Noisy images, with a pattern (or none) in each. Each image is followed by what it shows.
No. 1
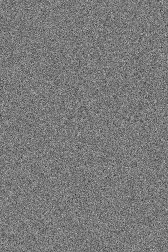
only noise
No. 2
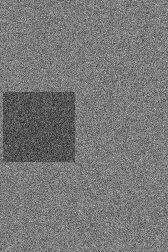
one block
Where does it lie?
middle left
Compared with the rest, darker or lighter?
darker
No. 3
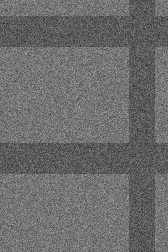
bands of rows crossing bands of columns
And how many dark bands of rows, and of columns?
2 and 1
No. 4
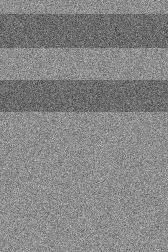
bands of rows
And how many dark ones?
2
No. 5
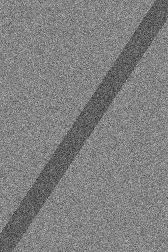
a diagonal band
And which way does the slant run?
bottom left to top right
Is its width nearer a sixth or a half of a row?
a sixth
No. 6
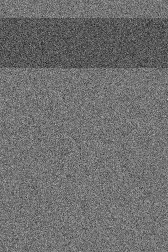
one band of rows
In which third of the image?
top
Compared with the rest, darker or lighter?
darker
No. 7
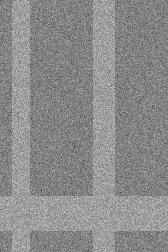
bands of rows crossing bands of columns
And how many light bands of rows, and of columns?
1 and 2
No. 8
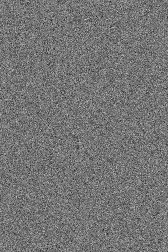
only noise
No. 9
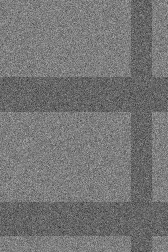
bands of rows crossing bands of columns
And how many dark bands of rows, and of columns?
2 and 1
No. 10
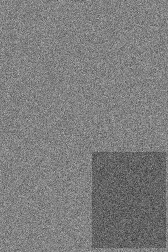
one block
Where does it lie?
bottom right
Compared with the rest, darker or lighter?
darker
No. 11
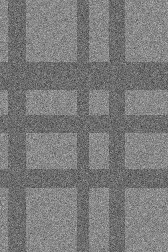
bands of rows crossing bands of columns
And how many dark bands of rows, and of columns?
3 and 3
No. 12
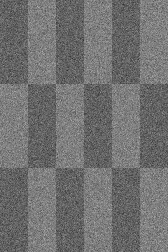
a checkerboard
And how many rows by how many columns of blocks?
3 by 6
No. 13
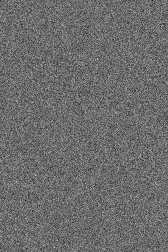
only noise
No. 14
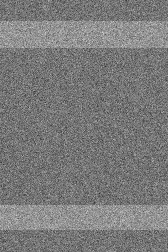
bands of rows
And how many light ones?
2
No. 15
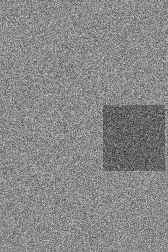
one block
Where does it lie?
middle right
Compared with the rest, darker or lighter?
darker
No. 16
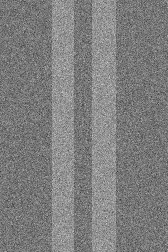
bands of columns
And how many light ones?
2
